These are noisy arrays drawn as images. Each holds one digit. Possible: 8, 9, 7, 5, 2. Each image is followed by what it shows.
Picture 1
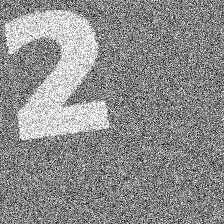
2
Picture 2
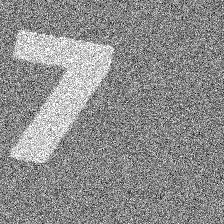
7
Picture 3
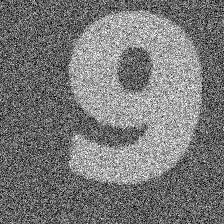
9
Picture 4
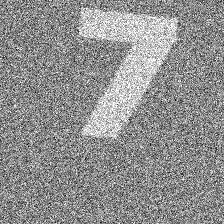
7
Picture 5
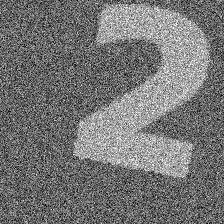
2
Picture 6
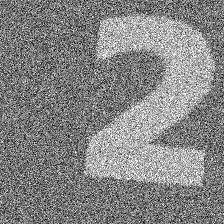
2
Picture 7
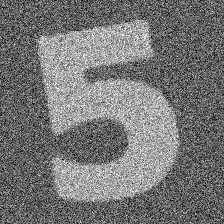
5
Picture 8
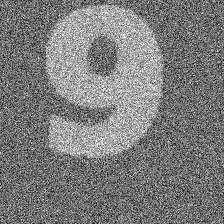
9
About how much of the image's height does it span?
two thirds
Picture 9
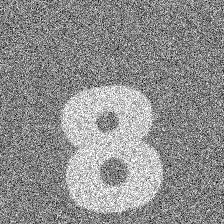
8
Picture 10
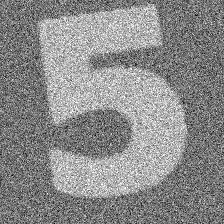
5
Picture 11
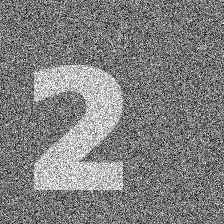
2
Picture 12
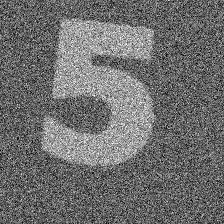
5
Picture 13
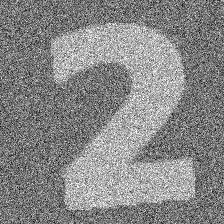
2
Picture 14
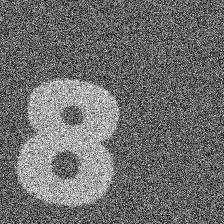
8
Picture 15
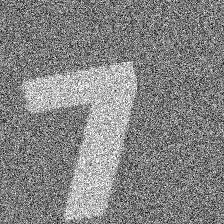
7
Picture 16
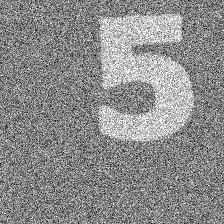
5
